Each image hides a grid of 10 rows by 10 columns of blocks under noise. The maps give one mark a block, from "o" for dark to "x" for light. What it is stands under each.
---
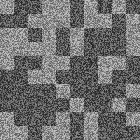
xooxxoxoxo
ooxxxoxxox
xxoxoxooox
xxxxoxooox
xooxxooxxo
ooxxoooxoo
ooooxoooox
oooooxooxo
xoooxoxoox
xxoxxoxooo
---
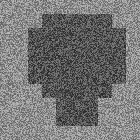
xxxxxxxxxx
xxxoooooxx
xxooooooox
xxooooooox
xxooooooox
xxooooooox
xxxoooooxx
xxxxoooxxx
xxxxoooxxx
xxxxxxxxxx
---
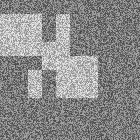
oooooooooo
xxxoxooooo
xxxoxooooo
xxxxxooooo
oooxxxxooo
ooxoxxxooo
ooxoxxxooo
oooooooooo
oooooooooo
oooooooooo
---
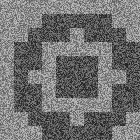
xxxxxxxxxx
xxxoooooxx
xxoooxooox
xooxxxxxoo
xooxoooxoo
xoxxoooxxo
xooxoooxoo
xooxxxxxoo
xxoooxooox
xxxoooooxx
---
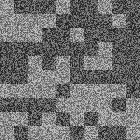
xoooxooxoo
xxxxooooxo
xxxooxoooo
oooooooxoo
ooxoxoxxoo
ooxxxooooo
xxxxoxxxxo
ooooxxxxox
xxoxoxoxxx
xoxxxoxoox
